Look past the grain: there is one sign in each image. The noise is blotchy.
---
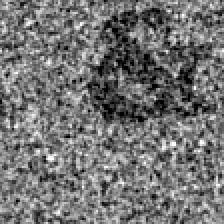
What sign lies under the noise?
ampersand
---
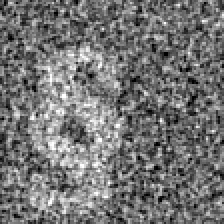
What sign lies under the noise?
section sign
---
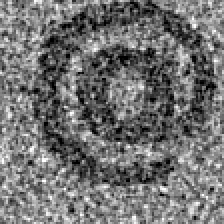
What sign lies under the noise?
at sign
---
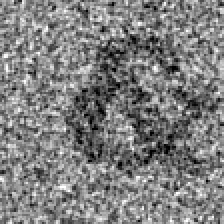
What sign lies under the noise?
ampersand
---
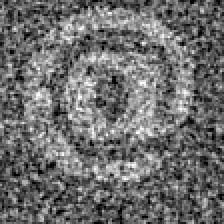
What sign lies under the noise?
at sign
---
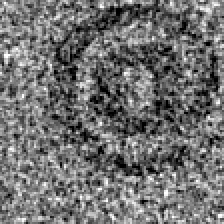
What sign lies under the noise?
at sign
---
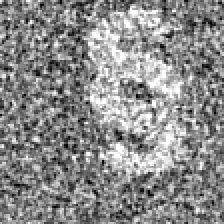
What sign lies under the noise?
section sign
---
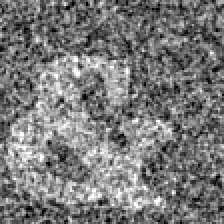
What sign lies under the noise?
ampersand
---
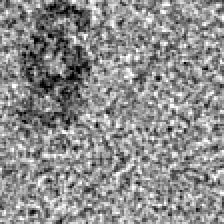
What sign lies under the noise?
section sign
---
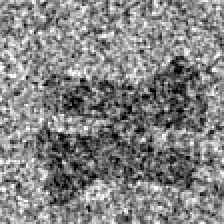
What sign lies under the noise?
not-equal sign
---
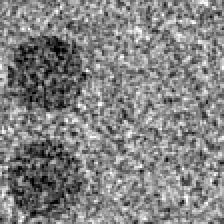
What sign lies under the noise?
colon
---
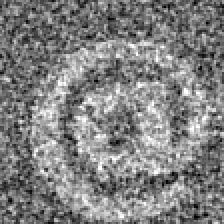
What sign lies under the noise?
at sign
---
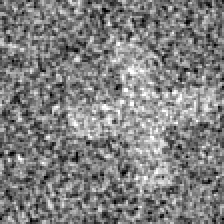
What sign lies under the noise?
plus sign
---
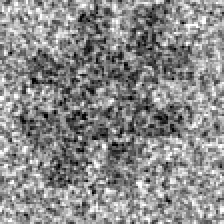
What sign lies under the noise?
hash sign
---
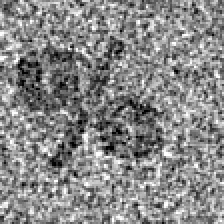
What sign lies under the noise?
percent sign
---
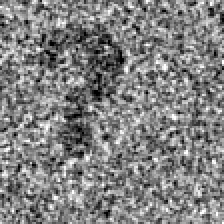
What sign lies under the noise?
question mark
